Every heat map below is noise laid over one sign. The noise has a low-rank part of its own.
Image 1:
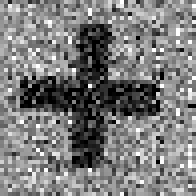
dark plus sign
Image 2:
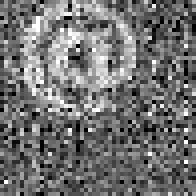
light at sign
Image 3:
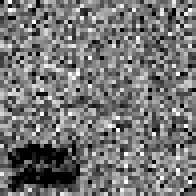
dark approximately sign, bottom left
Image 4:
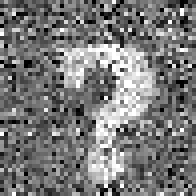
light question mark
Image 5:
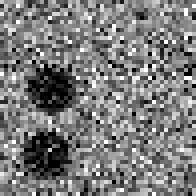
dark colon
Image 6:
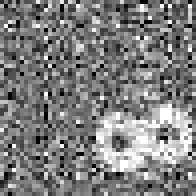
light infinity sign
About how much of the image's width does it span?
half
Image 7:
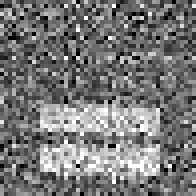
light equals sign
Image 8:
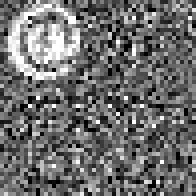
light at sign, top left
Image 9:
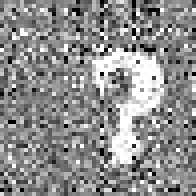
light question mark
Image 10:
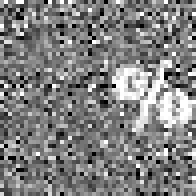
light percent sign, middle right
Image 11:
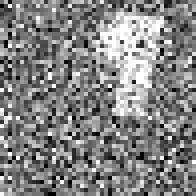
light pilcrow
